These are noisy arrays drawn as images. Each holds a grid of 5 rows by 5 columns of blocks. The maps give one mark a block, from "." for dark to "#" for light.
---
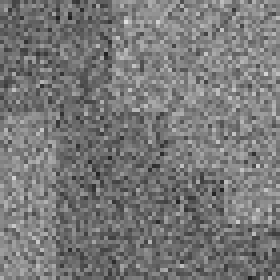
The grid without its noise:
. . # # #
. . # # #
# . . # #
# . . . #
# . . . .
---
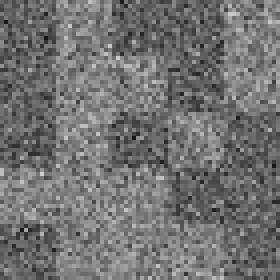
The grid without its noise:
. # . . #
. # # . #
. # . # .
# # # . .
. # # # .
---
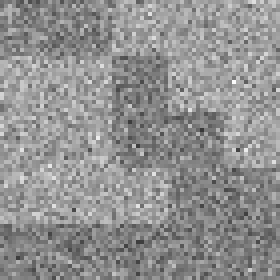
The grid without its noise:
. . # # #
# # . # #
# # . . #
# # # . .
. . . . .
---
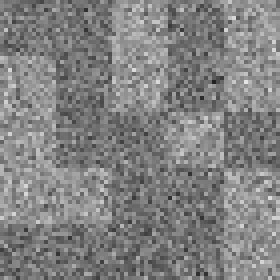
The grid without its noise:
. . # . #
# . # . #
# . . # .
# # . . #
. . . . #
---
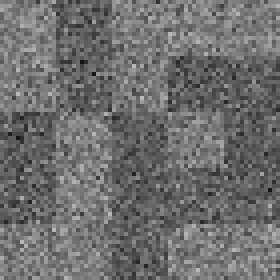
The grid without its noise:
# . # # #
# . # . .
. # . # .
. # . . .
# # . # #
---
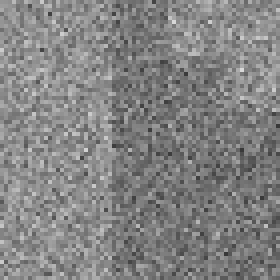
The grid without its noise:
# # . # #
# # . . #
# # . . .
# # . . .
# # . . .
